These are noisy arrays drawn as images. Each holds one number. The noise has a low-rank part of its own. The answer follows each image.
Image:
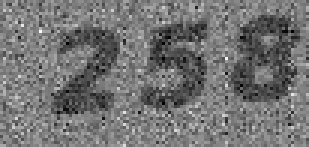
258
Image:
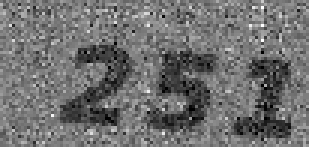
251
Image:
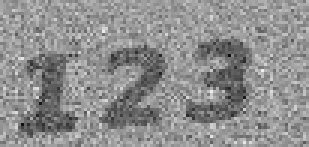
123
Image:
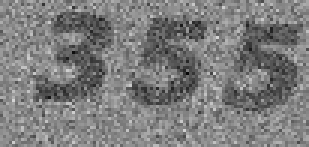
355
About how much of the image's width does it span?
nearly all
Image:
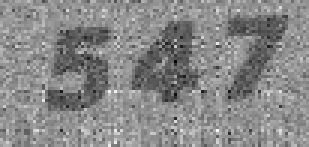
547
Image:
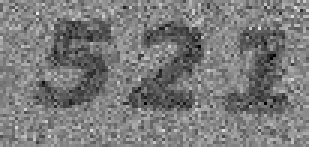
521
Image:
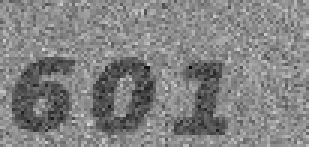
601
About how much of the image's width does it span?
two thirds
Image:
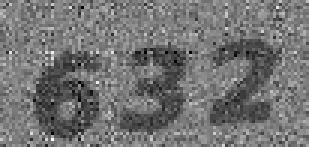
632
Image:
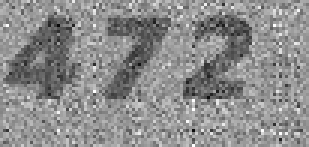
472
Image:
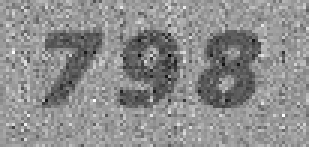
798
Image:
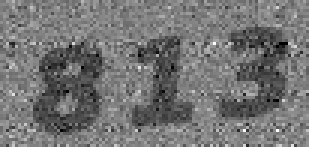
813
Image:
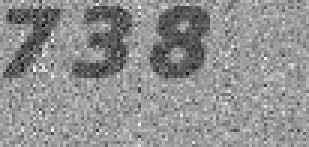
738
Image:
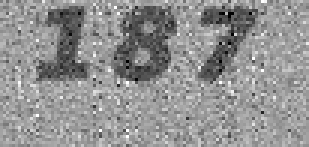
187
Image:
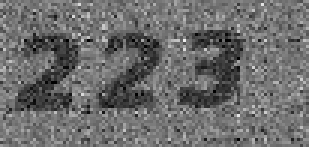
223
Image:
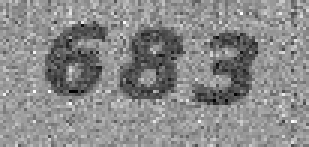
683
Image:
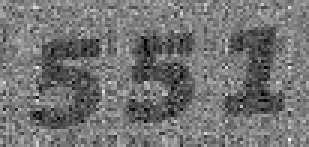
551
